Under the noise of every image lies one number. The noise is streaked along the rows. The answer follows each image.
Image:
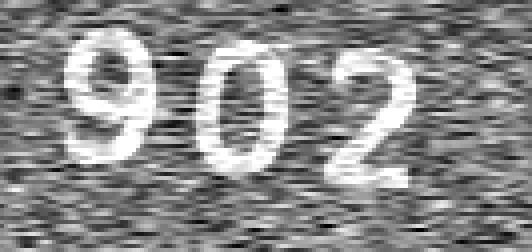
902
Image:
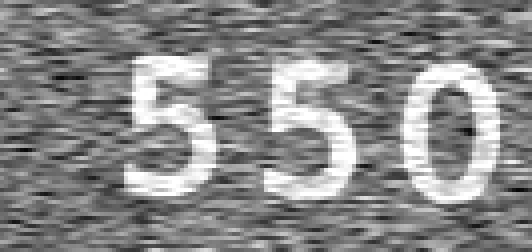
550
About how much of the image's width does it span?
two thirds
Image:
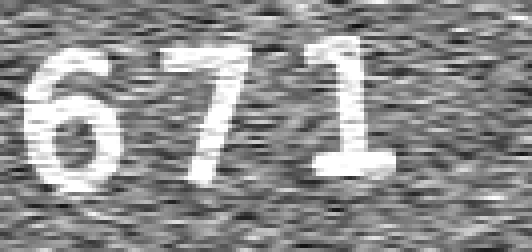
671
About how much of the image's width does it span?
two thirds
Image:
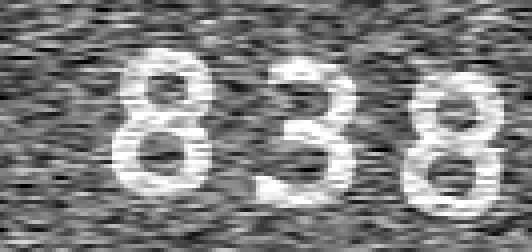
838
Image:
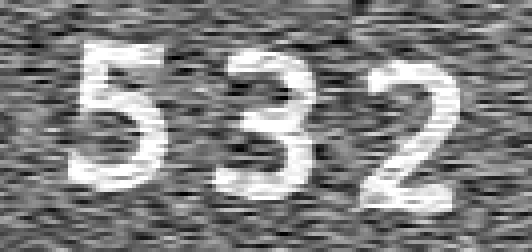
532
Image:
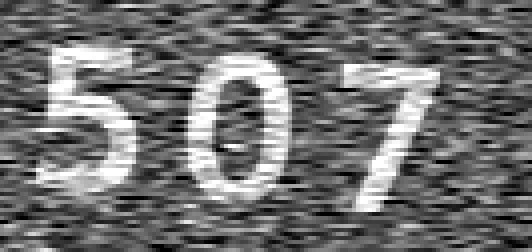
507
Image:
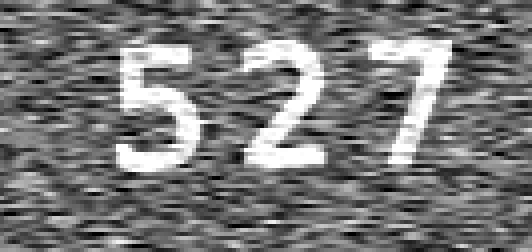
527
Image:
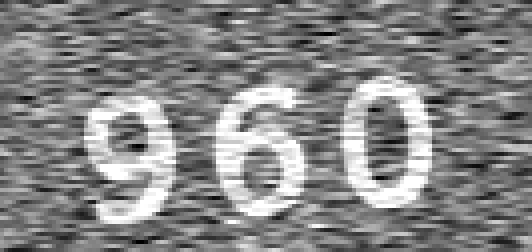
960
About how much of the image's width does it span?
two thirds
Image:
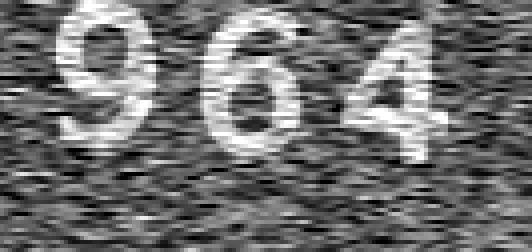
964
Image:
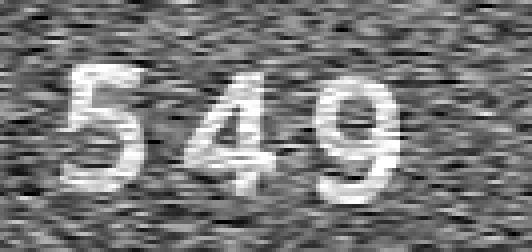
549
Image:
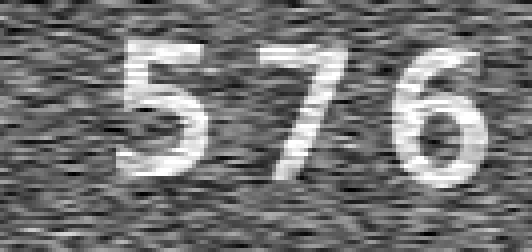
576
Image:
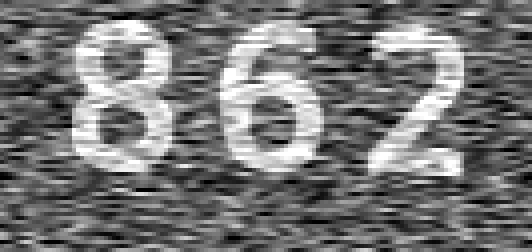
862
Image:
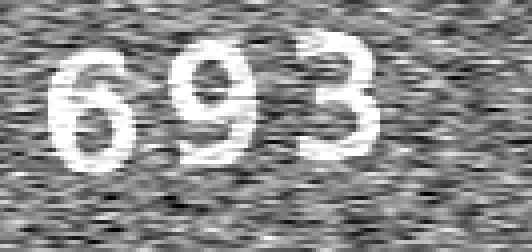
693
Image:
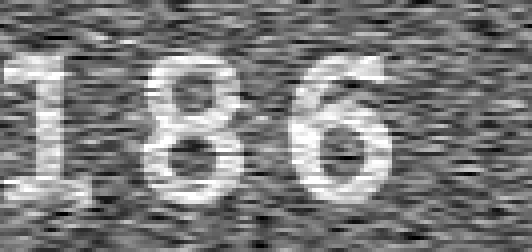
186
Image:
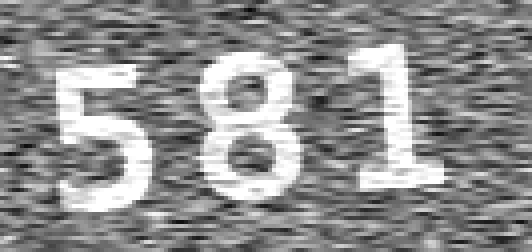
581
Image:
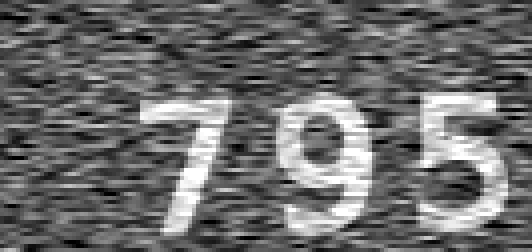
795
